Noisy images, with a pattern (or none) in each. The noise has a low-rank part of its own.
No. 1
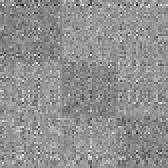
blocks along the diagonal
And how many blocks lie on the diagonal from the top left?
3
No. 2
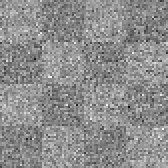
a checkerboard
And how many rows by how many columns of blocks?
4 by 4
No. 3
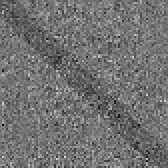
a diagonal band
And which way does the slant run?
top left to bottom right
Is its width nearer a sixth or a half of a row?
a sixth
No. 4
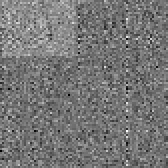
one block
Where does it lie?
top left
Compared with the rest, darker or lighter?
lighter
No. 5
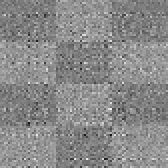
a checkerboard
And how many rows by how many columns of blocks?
4 by 3
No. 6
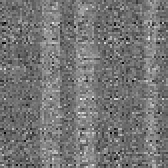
bands of columns
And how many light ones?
3
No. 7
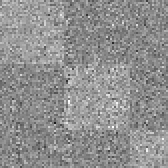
blocks along the diagonal
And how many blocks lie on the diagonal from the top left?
3
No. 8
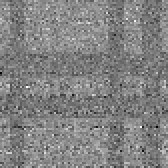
bands of rows crossing bands of columns
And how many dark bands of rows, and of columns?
2 and 3
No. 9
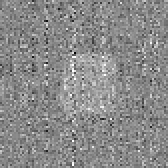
one block
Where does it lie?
centre
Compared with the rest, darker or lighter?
lighter
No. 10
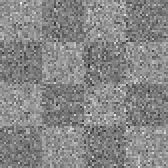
a checkerboard
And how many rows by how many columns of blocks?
4 by 4
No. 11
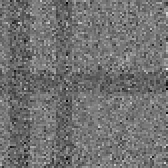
bands of rows crossing bands of columns
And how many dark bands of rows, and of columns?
1 and 2
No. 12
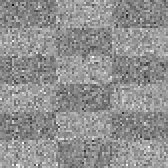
a checkerboard
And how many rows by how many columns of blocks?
6 by 3
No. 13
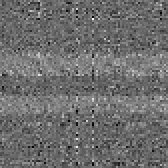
bands of rows
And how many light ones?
2
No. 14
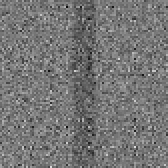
one band of columns
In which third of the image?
middle
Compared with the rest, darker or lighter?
darker
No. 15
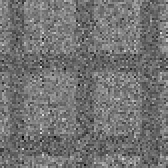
bands of rows crossing bands of columns
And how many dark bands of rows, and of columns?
2 and 3
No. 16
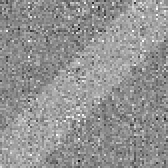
a diagonal band
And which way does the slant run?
bottom left to top right
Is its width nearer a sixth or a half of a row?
a half
